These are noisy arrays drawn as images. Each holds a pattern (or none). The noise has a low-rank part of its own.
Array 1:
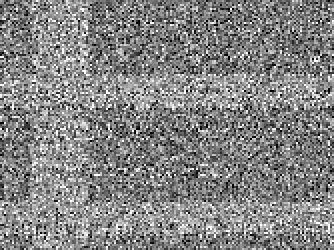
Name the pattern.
bands of rows crossing bands of columns
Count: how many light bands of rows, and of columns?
2 and 1
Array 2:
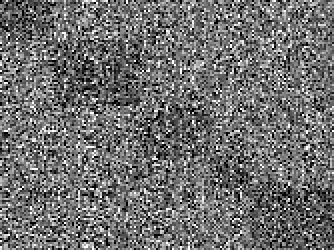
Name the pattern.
blocks along the diagonal
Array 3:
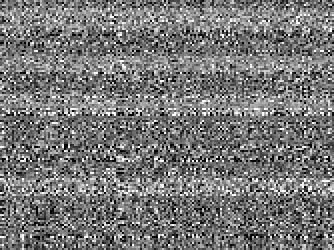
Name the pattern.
bands of rows
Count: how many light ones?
4
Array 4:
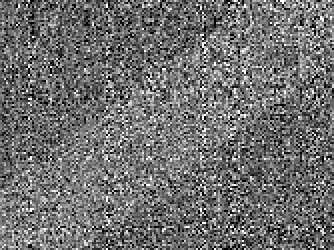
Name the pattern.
a diagonal band
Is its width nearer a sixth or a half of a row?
a half
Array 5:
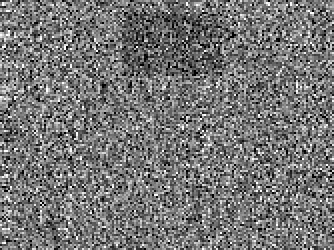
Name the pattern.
one block
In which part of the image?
top middle
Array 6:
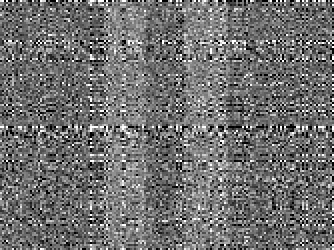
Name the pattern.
bands of columns
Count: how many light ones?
2
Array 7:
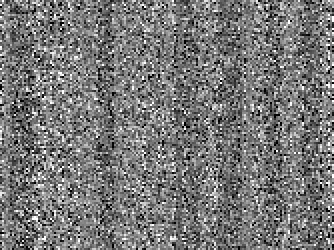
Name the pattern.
bands of columns
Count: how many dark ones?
6
